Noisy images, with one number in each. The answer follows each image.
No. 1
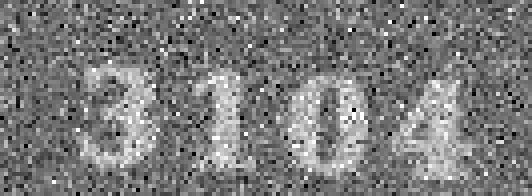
3104
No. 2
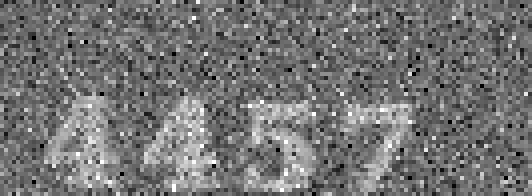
4457
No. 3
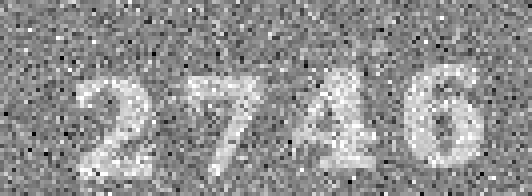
2746
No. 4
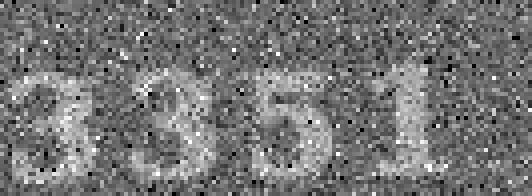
3351
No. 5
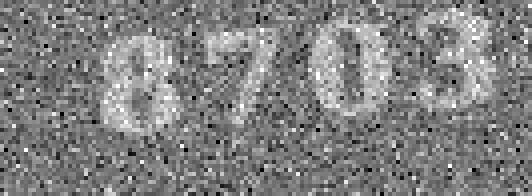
8703
